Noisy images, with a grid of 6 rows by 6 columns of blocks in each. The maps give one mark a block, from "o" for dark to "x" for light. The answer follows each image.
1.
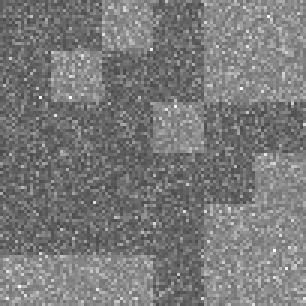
ooxoxx
oxooxx
oooxoo
ooooox
ooooxx
xxxoxx
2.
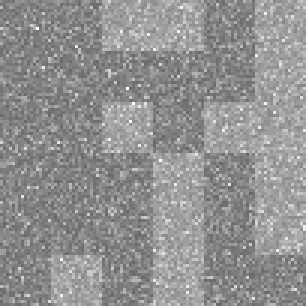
ooxxox
ooooox
ooxoxx
oooxox
oooxox
oxoxoo
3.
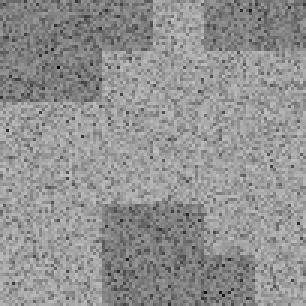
oooxoo
ooxxxx
xxxxxx
xxxxxx
xxooxx
xxooox
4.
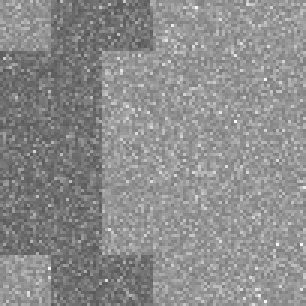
xooxxx
ooxxxx
ooxxxx
ooxxxx
ooxxxx
xooxxx
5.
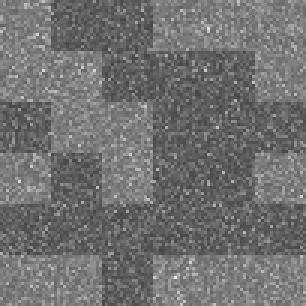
xooxxx
xxooox
oxxooo
xoxoox
oooooo
xxoxxx
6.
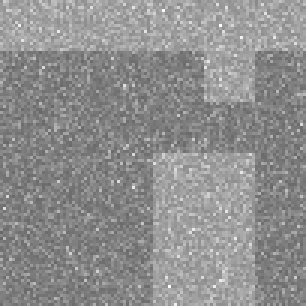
xxxxxx
ooooxo
oooooo
oooxxo
oooxxo
oooxxo
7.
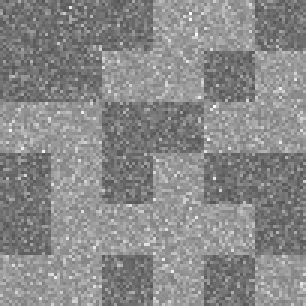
oooxxo
ooxxox
xxooxx
oxoxoo
oxxxxo
xxoxox
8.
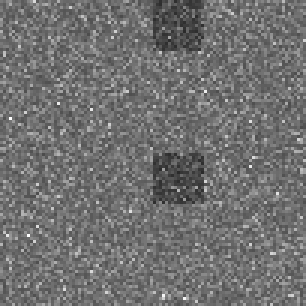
xxxoxx
xxxxxx
xxxxxx
xxxoxx
xxxxxx
xxxxxx
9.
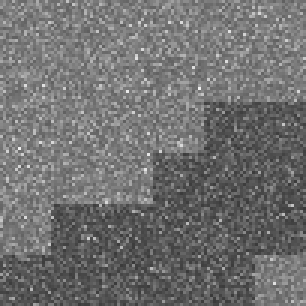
xxxxxx
xxxxxx
xxxxoo
xxxooo
xooooo
ooooox
